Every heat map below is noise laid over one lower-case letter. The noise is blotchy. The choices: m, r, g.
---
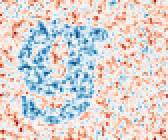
g
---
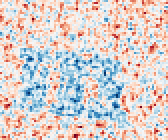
m
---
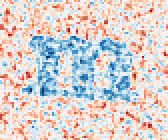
m
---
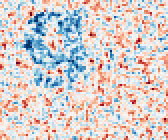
g
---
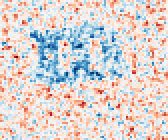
m
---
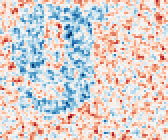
g
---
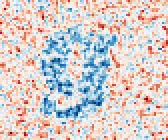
g
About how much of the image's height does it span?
two thirds
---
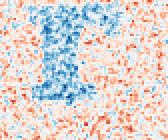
r
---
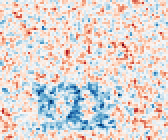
m
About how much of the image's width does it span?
half
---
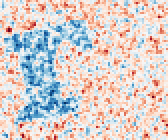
r
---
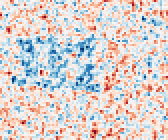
m
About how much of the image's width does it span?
half
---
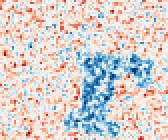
r
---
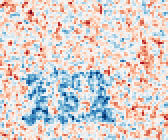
m
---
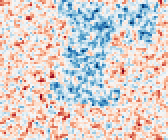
r
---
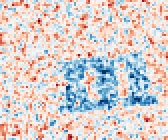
m
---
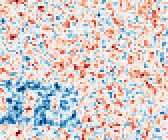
m
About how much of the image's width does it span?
half
